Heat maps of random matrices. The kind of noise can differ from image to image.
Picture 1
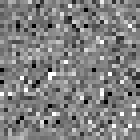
heavy tails
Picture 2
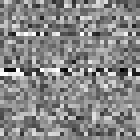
rows of uneven size
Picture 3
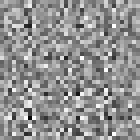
low rank plus noise
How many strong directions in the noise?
three or four
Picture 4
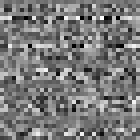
rows of uneven size
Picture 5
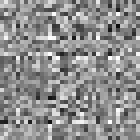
low rank plus noise
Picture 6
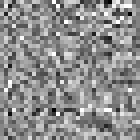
low rank plus noise
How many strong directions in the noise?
two
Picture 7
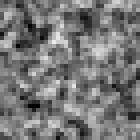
blotchy
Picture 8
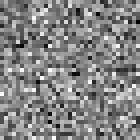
independent entries
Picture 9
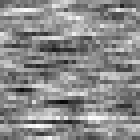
streaked along the rows
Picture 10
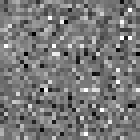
heavy tails
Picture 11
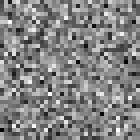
independent entries
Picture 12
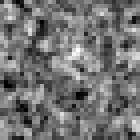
blotchy
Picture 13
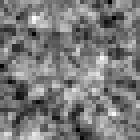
blotchy
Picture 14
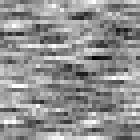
streaked along the rows
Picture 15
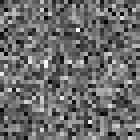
independent entries
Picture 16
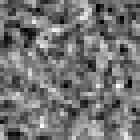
blotchy
